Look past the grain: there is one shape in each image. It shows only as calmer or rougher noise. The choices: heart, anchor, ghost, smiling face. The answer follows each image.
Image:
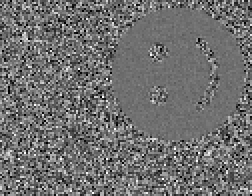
smiling face
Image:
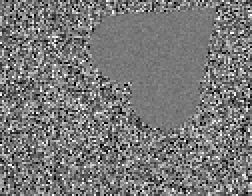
heart
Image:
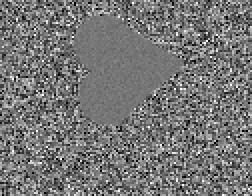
heart
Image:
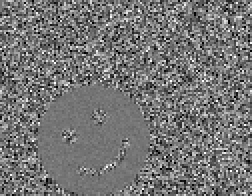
smiling face
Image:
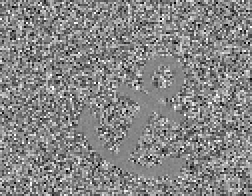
anchor
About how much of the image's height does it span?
two thirds
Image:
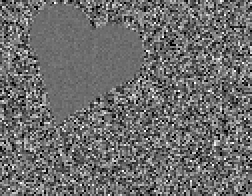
heart
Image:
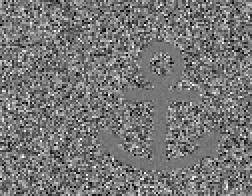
anchor
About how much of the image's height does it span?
two thirds
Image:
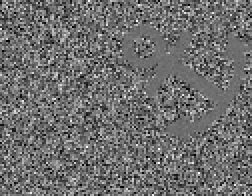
anchor
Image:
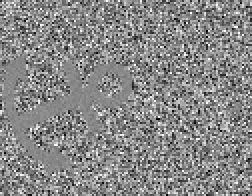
anchor
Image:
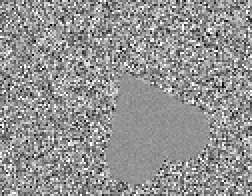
heart
